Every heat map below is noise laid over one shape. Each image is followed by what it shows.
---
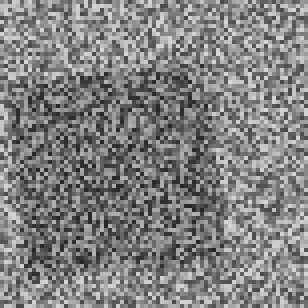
square
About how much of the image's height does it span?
two thirds
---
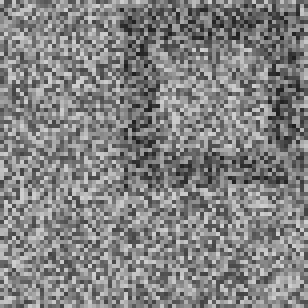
square frame
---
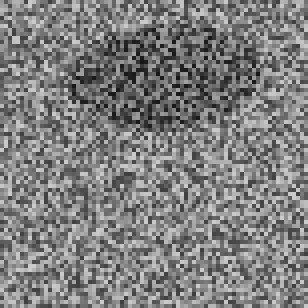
ellipse
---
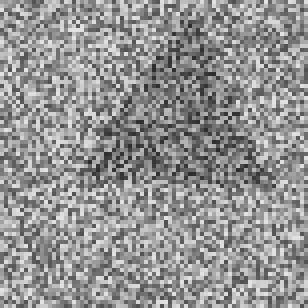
triangle
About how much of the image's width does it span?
two thirds
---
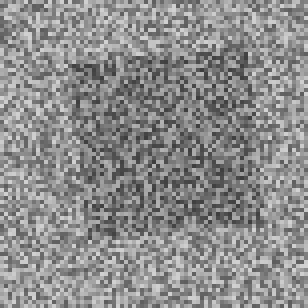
square
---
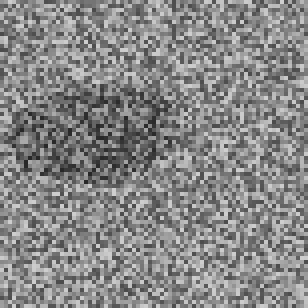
ellipse
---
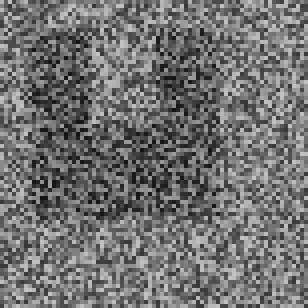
square with a notch
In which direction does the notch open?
up
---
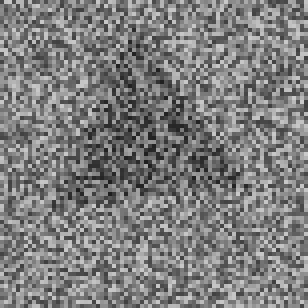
triangle
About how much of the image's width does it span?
two thirds
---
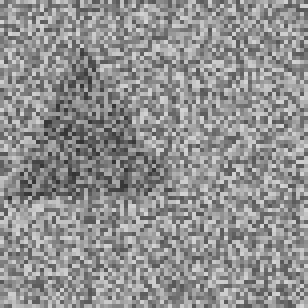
triangle
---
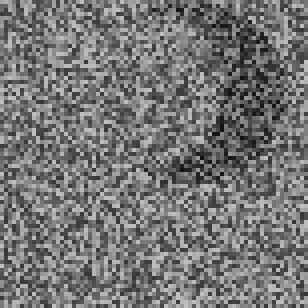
crescent
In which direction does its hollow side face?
left
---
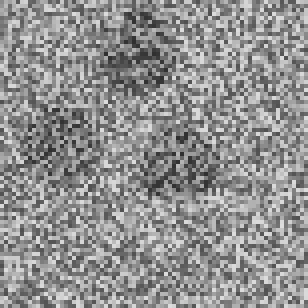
three dots
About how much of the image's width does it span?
two thirds
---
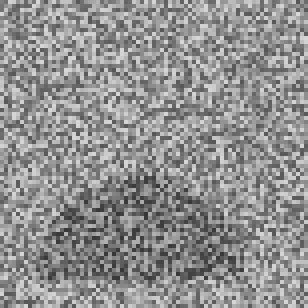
half disc
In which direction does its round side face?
up
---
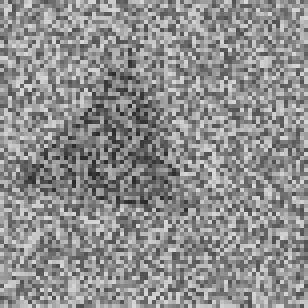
triangle
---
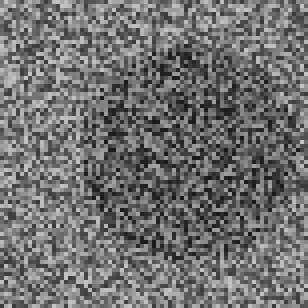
disc
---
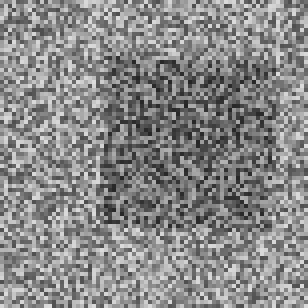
square
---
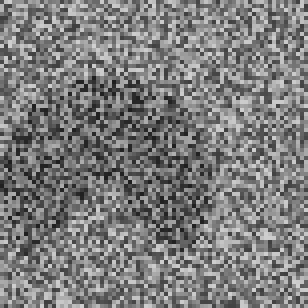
disc with a wedge cut out
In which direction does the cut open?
down
